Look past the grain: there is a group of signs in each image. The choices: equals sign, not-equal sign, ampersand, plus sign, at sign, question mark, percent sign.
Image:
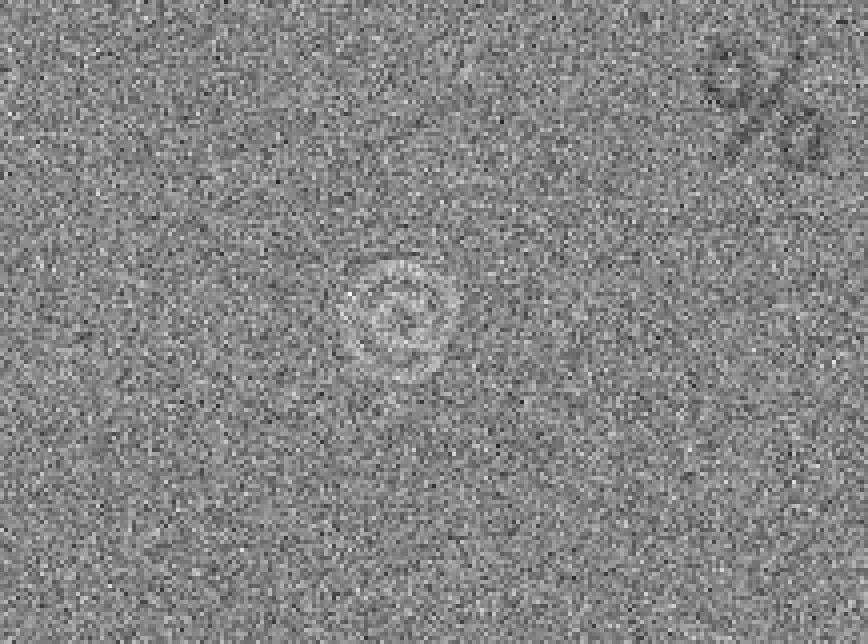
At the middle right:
nothing
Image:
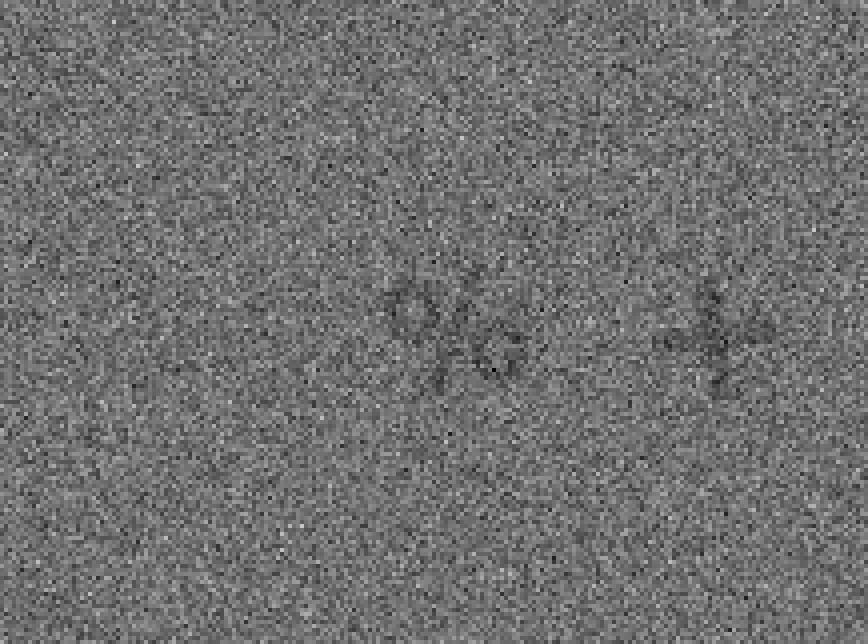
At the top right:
nothing
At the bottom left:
nothing
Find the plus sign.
middle right
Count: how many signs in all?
2
